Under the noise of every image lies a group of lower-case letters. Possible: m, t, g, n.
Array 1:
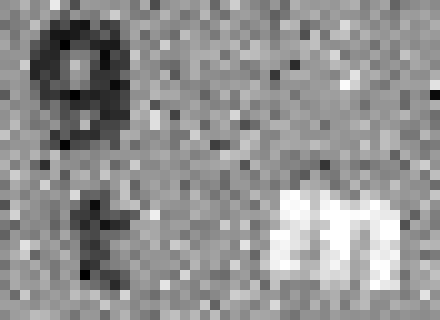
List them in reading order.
top left: dark g; bottom left: dark t; bottom right: light m
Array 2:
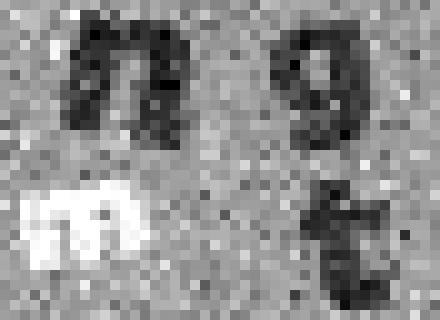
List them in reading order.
top left: dark n; top right: dark g; bottom left: light m; bottom right: dark t
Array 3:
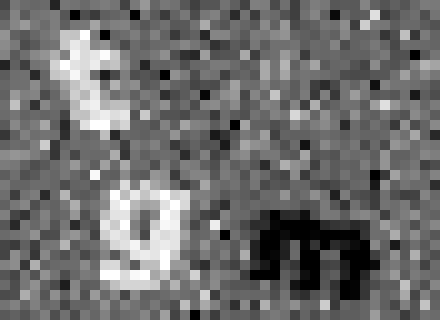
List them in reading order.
top left: light t; bottom left: light g; bottom right: dark m
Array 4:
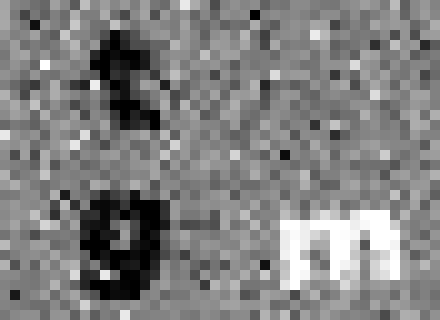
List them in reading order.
top left: dark t; bottom left: dark g; bottom right: light m
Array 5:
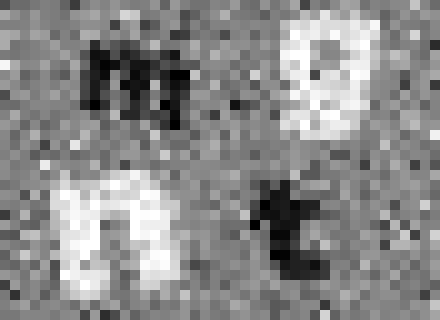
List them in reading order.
top left: dark m; top right: light g; bottom left: light n; bottom right: dark t
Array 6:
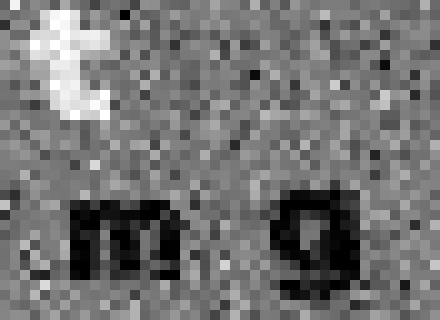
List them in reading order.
top left: light t; bottom left: dark m; bottom right: dark g
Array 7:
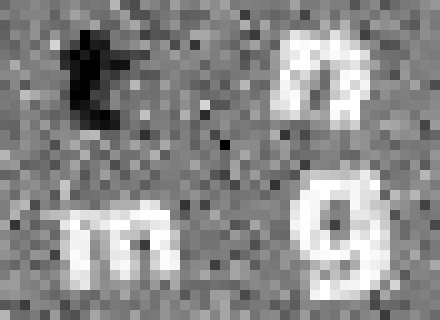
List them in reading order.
top left: dark t; top right: light n; bottom left: light m; bottom right: light g
